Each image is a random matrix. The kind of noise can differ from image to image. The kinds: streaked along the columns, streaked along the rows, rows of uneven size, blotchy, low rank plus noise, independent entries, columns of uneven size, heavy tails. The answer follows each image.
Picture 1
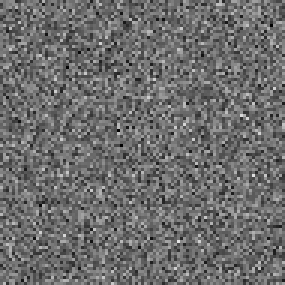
independent entries
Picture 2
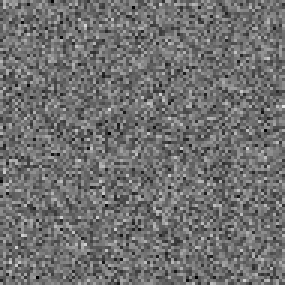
independent entries
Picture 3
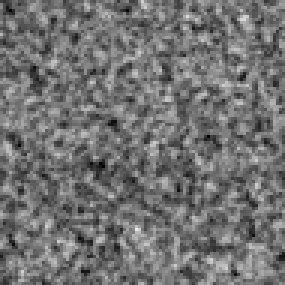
blotchy
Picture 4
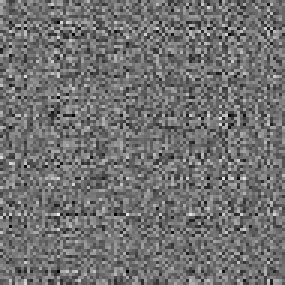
low rank plus noise
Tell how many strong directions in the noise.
three or four
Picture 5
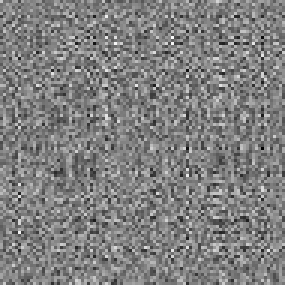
low rank plus noise
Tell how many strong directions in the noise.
three or four
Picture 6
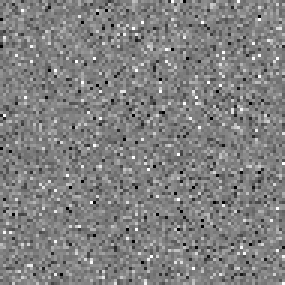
heavy tails
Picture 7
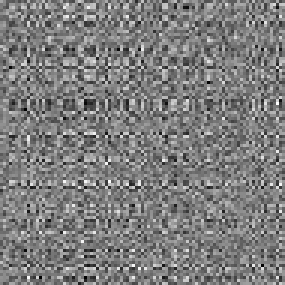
low rank plus noise
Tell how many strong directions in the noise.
one
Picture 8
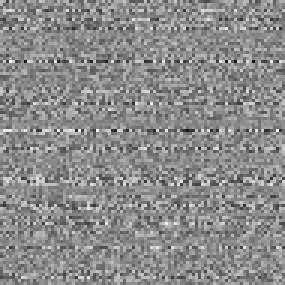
rows of uneven size
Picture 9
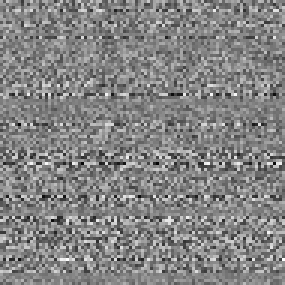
rows of uneven size
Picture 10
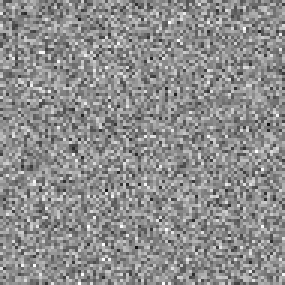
independent entries
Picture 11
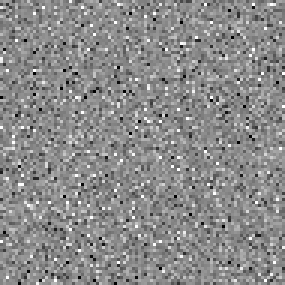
heavy tails
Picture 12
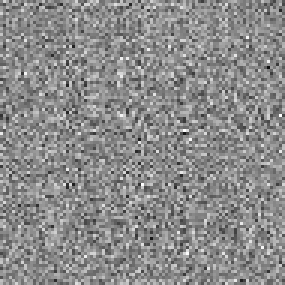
low rank plus noise
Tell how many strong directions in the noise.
five to eight
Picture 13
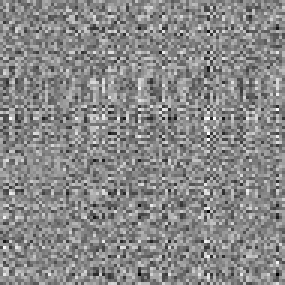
low rank plus noise
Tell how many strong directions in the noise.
two
